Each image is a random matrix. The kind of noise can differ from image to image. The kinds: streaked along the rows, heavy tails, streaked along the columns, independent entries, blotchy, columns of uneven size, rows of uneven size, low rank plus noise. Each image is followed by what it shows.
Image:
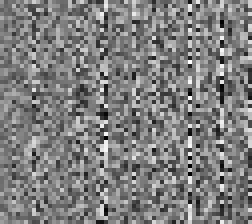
columns of uneven size
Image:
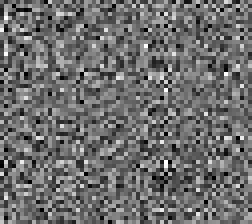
low rank plus noise
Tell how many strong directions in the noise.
three or four
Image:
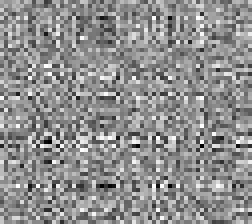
low rank plus noise
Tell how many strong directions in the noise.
two
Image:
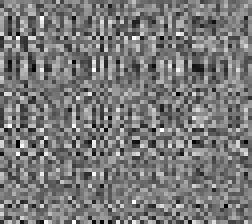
low rank plus noise
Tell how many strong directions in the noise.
one
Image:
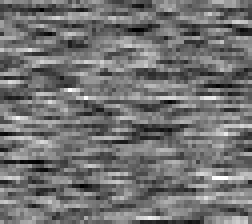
streaked along the rows
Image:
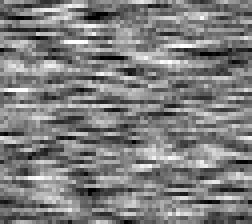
streaked along the rows
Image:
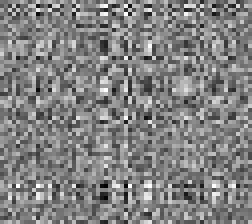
low rank plus noise
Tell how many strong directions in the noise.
one
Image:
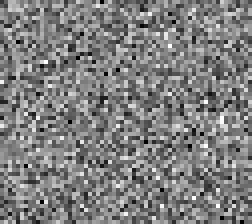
independent entries
